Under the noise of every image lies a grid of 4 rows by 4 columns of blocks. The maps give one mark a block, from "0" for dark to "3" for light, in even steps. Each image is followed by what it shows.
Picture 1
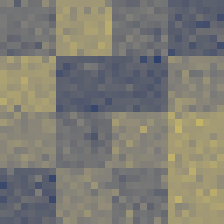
1 3 1 0
3 0 0 2
2 1 2 3
0 2 1 3
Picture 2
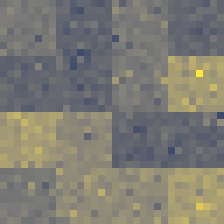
1 0 1 0
0 0 1 3
3 2 0 0
1 2 2 3
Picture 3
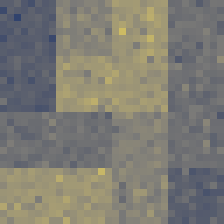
0 2 3 1
0 3 3 1
1 1 2 1
3 3 2 0
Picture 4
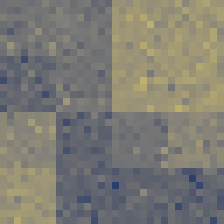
1 1 3 3
0 1 3 3
2 0 1 2
3 0 0 0
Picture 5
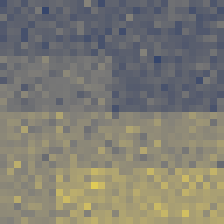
0 0 0 0
1 1 0 0
2 2 2 2
2 3 3 3
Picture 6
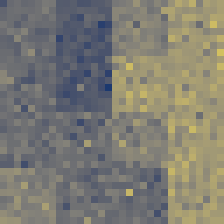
1 0 2 3
1 0 3 3
1 1 2 3
2 1 1 3
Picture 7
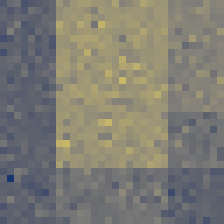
0 3 3 2
0 3 3 2
0 3 3 1
0 1 1 0
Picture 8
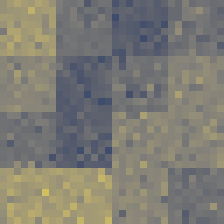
3 1 0 1
2 0 1 2
1 0 2 2
3 3 2 1
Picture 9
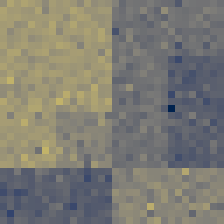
3 3 1 1
3 3 1 0
3 2 1 0
0 0 2 2
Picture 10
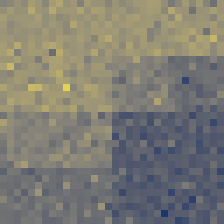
3 3 3 3
3 3 2 1
2 2 0 0
1 1 0 0
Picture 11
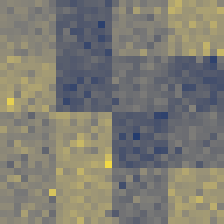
2 0 2 3
3 0 1 0
2 3 0 1
2 3 1 3
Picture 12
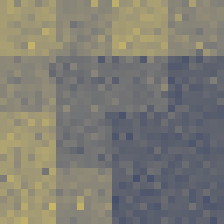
3 2 3 2
2 1 1 0
3 1 0 0
3 2 0 0
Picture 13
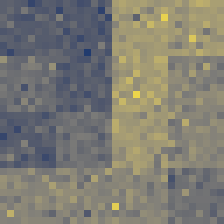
0 0 3 3
1 0 3 2
0 1 3 2
2 2 2 1
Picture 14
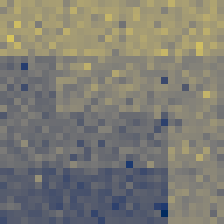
3 3 3 3
1 2 2 2
1 1 1 2
0 0 0 2
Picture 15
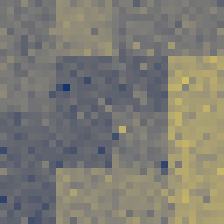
1 2 1 1
1 0 0 3
0 0 1 3
0 2 2 3
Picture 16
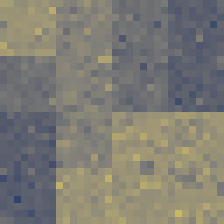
3 2 1 0
1 2 1 0
0 2 3 3
0 3 3 3
